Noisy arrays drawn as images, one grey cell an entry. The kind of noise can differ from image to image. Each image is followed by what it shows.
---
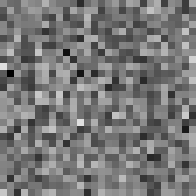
low rank plus noise
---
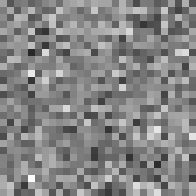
low rank plus noise
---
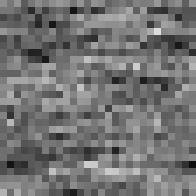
streaked along the rows
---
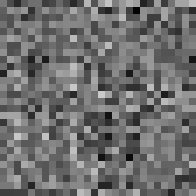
low rank plus noise
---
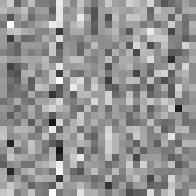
columns of uneven size
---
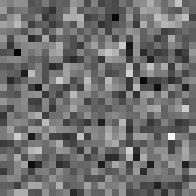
low rank plus noise
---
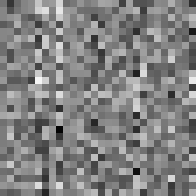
columns of uneven size
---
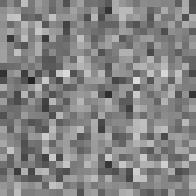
low rank plus noise
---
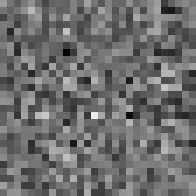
low rank plus noise
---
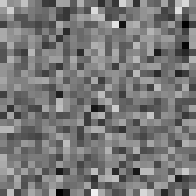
low rank plus noise
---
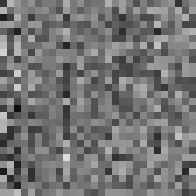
columns of uneven size
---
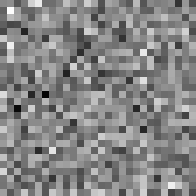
independent entries
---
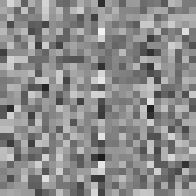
columns of uneven size
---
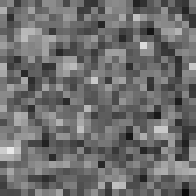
blotchy
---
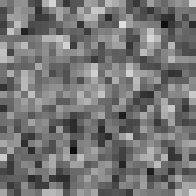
blotchy
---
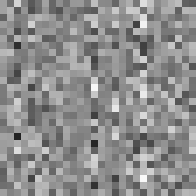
columns of uneven size
